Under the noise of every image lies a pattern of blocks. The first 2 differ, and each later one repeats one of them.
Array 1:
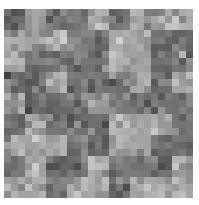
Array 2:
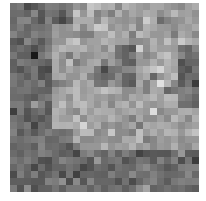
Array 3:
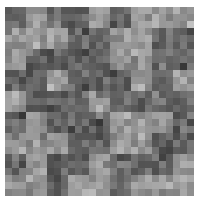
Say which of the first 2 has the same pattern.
1
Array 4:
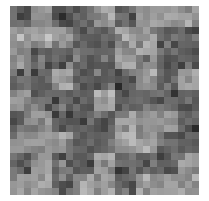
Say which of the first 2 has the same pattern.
1
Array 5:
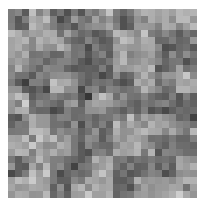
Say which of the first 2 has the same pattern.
1
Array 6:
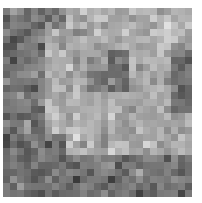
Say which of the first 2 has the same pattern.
2
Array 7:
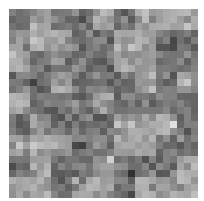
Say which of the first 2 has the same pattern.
1
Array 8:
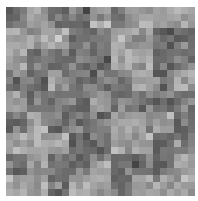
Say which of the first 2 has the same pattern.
1
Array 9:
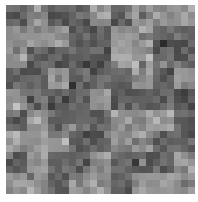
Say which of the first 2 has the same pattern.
1
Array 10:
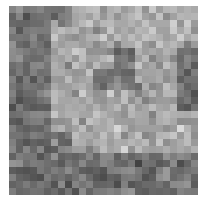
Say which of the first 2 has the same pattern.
2
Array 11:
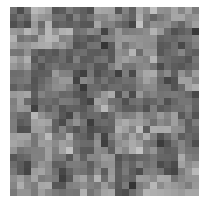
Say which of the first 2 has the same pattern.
1
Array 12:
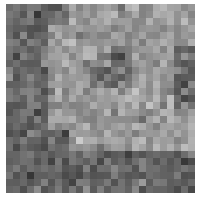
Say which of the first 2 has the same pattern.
2
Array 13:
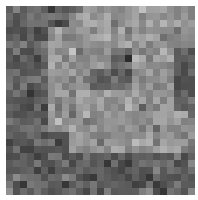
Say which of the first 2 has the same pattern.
2
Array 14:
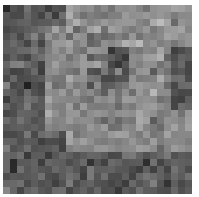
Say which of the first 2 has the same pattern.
2
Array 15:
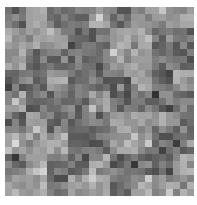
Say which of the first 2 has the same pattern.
1
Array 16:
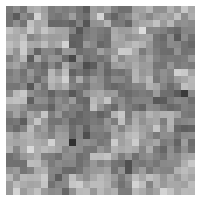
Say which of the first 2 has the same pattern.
1
